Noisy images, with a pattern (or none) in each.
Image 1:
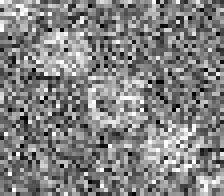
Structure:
blocks along the diagonal
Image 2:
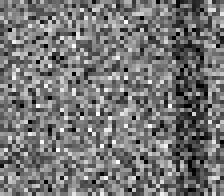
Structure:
one band of columns
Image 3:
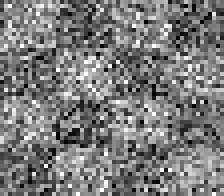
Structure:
a checkerboard
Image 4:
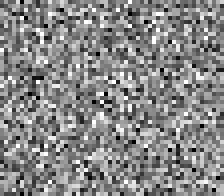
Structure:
only noise
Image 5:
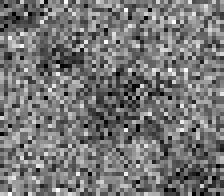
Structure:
blocks along the diagonal
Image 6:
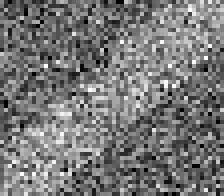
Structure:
a diagonal band
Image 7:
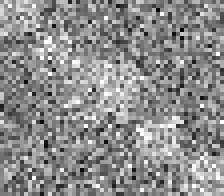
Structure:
blocks along the diagonal
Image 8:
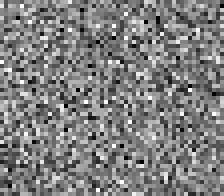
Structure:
only noise
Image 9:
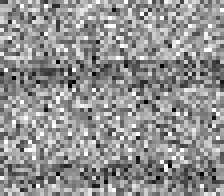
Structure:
bands of rows
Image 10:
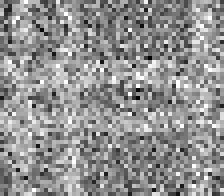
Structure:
bands of rows crossing bands of columns
